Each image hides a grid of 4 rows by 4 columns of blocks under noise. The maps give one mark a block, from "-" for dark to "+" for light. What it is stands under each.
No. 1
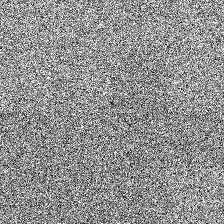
+ + + +
+ + - +
- - - -
- - - +
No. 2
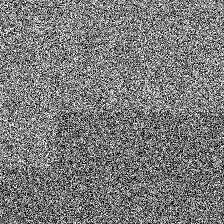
+ + + +
+ + + +
+ - - -
- - - -
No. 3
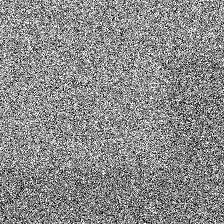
+ + + +
+ + + -
+ + + -
- - - -
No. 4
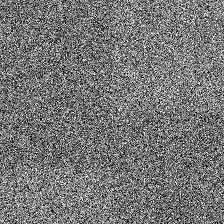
- - + +
- - + +
- - - -
+ + - -
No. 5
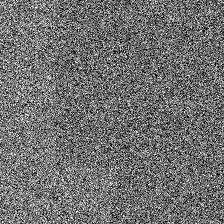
+ - - -
+ - - -
+ - - -
+ + - -
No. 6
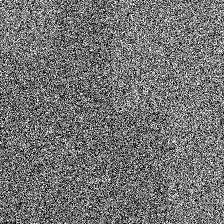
+ - + +
- - + +
- - - +
- - - +
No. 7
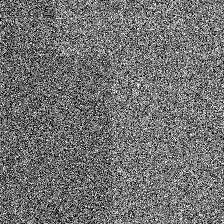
- + + +
- - + +
- - + +
- - + +
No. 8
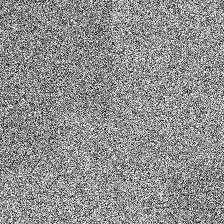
- - + +
- - + +
- + + +
+ + + -
